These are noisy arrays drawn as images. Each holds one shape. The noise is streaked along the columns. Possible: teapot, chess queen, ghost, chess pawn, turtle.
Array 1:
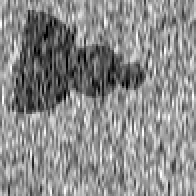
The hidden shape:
chess pawn
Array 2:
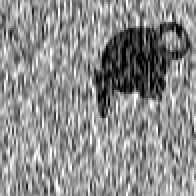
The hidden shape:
teapot
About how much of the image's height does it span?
half
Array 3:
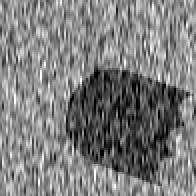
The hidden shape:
ghost
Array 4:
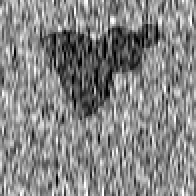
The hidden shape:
chess pawn
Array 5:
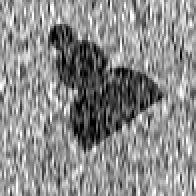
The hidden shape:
chess pawn
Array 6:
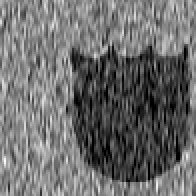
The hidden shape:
ghost
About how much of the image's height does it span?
two thirds
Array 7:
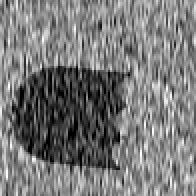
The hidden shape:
ghost
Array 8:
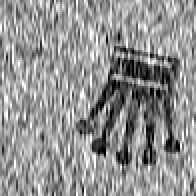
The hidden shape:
chess queen
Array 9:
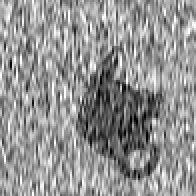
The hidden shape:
teapot
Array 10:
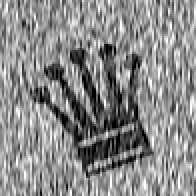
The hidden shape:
chess queen
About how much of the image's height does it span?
two thirds
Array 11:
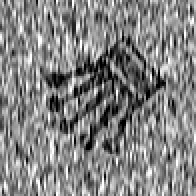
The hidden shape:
chess queen
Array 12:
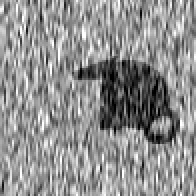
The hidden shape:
teapot
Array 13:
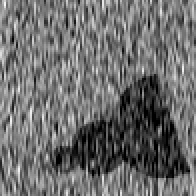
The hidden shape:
chess pawn
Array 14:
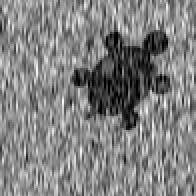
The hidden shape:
turtle
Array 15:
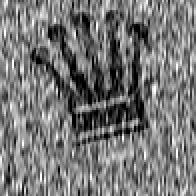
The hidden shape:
chess queen
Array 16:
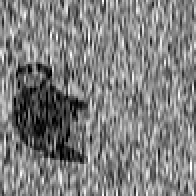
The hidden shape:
teapot
